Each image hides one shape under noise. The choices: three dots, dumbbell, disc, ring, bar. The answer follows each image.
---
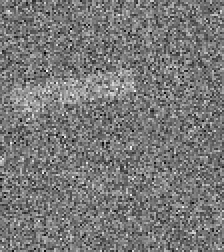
bar
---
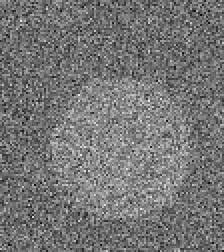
disc
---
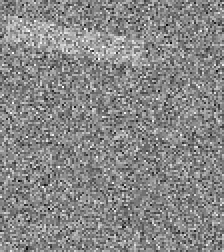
bar
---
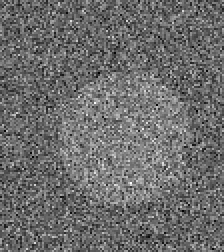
disc
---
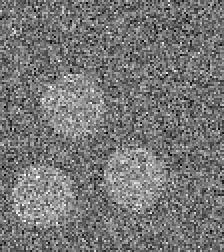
three dots
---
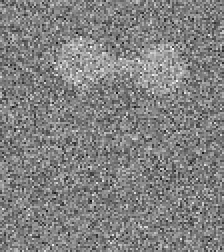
dumbbell
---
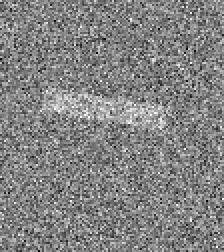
bar
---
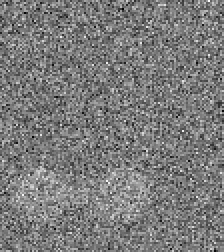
dumbbell
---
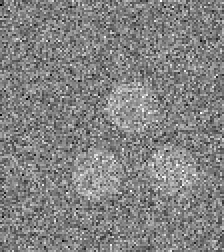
three dots
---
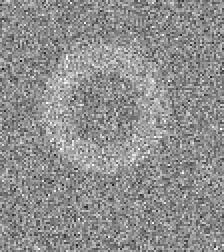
ring
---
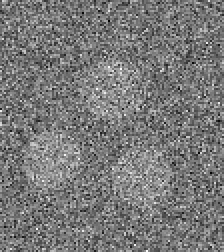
three dots
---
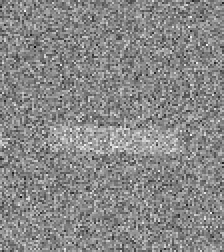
bar
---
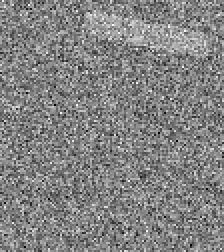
bar
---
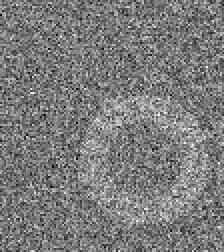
ring
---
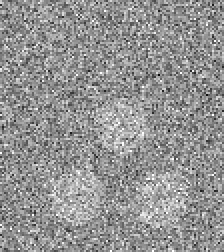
three dots
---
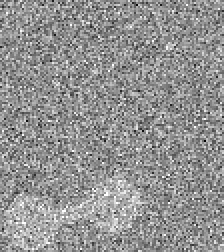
dumbbell
